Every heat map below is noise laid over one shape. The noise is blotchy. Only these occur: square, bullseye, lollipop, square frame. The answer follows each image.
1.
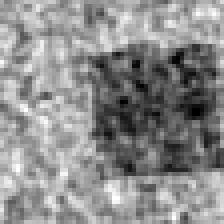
square
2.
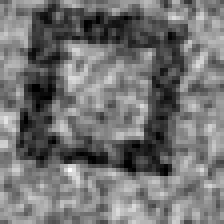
square frame
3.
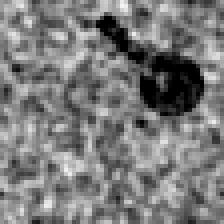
lollipop
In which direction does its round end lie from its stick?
down and right
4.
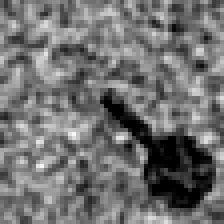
lollipop
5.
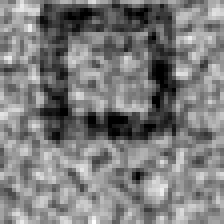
square frame
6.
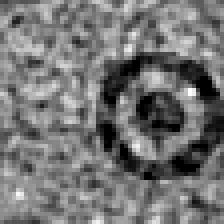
bullseye
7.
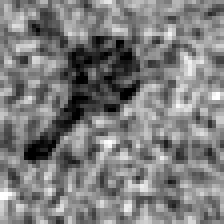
lollipop
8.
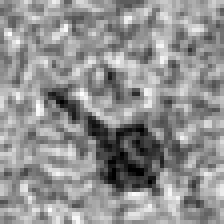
lollipop
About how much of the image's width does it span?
half
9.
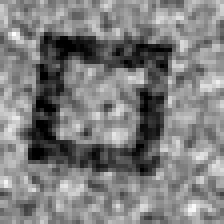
square frame
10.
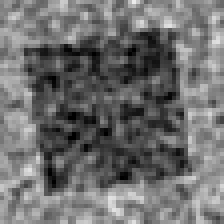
square
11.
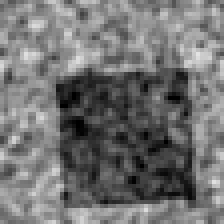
square
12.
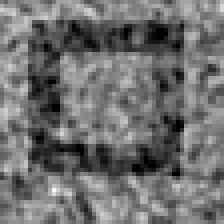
square frame
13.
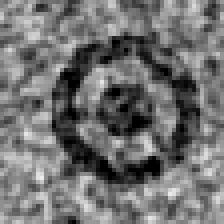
bullseye
